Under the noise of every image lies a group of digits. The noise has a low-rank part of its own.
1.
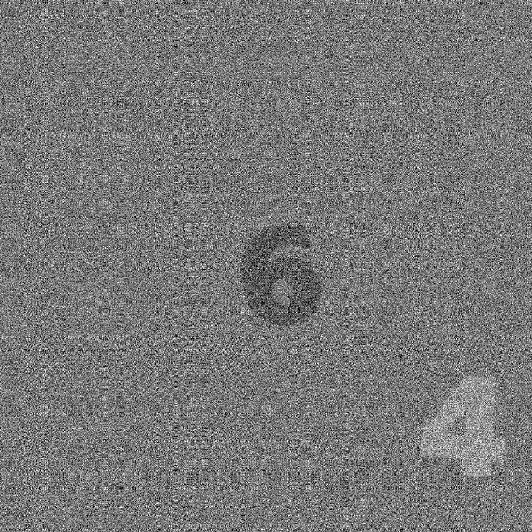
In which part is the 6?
centre
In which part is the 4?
bottom right
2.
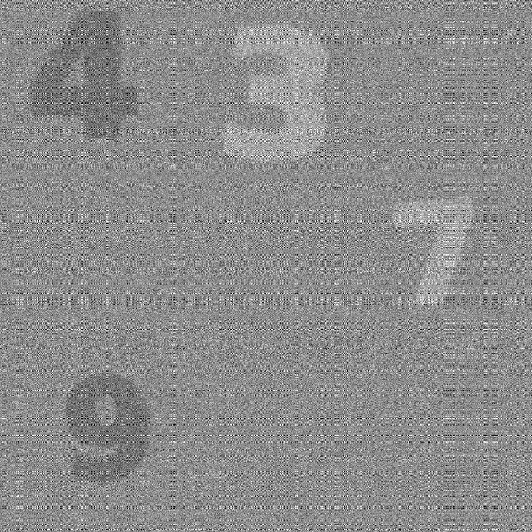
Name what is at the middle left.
nothing
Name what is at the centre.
nothing
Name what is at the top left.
4
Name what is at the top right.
nothing
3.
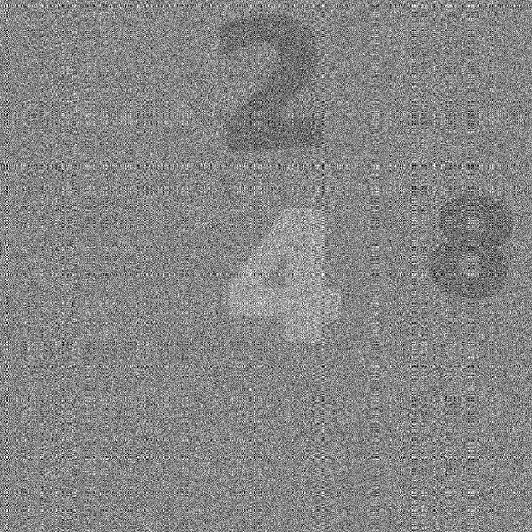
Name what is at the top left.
nothing
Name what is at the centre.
4
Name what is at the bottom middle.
nothing
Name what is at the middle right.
8
